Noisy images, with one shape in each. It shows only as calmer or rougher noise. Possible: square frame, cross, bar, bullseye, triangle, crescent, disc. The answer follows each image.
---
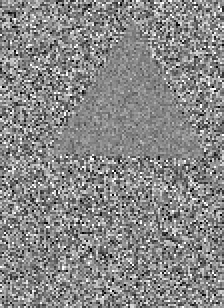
triangle
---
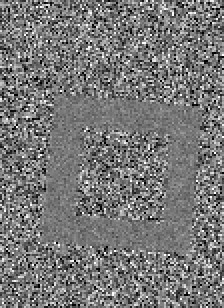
square frame
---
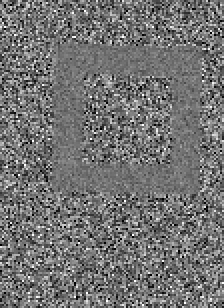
square frame
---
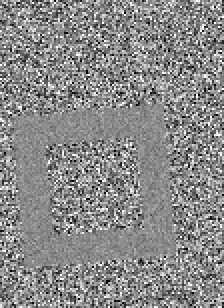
square frame
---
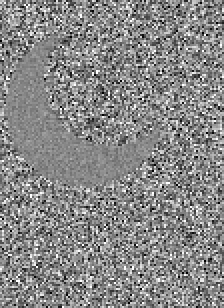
crescent
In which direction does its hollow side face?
up and right
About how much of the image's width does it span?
two thirds
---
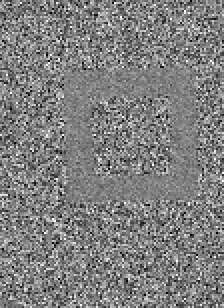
square frame
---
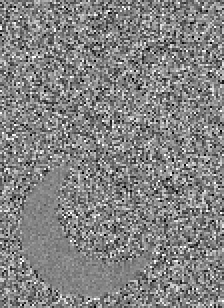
crescent
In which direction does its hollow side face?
up and right
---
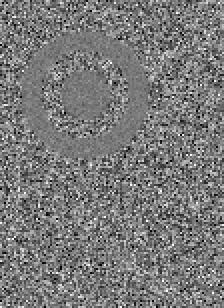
bullseye
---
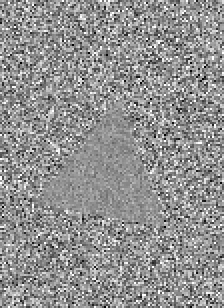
triangle
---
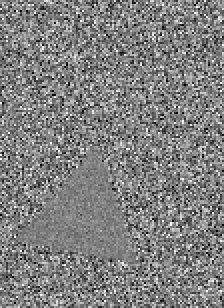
triangle
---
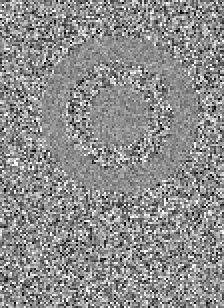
bullseye
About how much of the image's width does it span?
two thirds
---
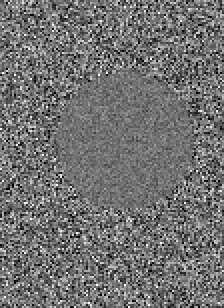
disc
